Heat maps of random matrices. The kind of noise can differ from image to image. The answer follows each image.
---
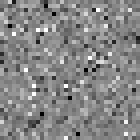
heavy tails
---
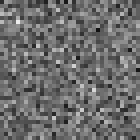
independent entries
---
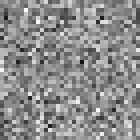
low rank plus noise
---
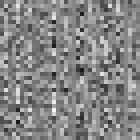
columns of uneven size
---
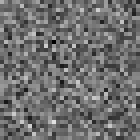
independent entries
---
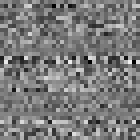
rows of uneven size
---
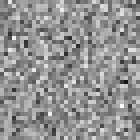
independent entries
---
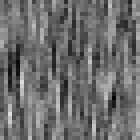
streaked along the columns
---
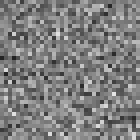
independent entries
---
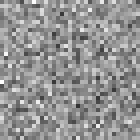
independent entries
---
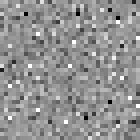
heavy tails
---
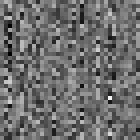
columns of uneven size
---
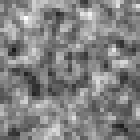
blotchy
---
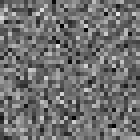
independent entries
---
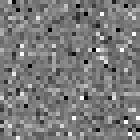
heavy tails
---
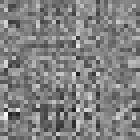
low rank plus noise
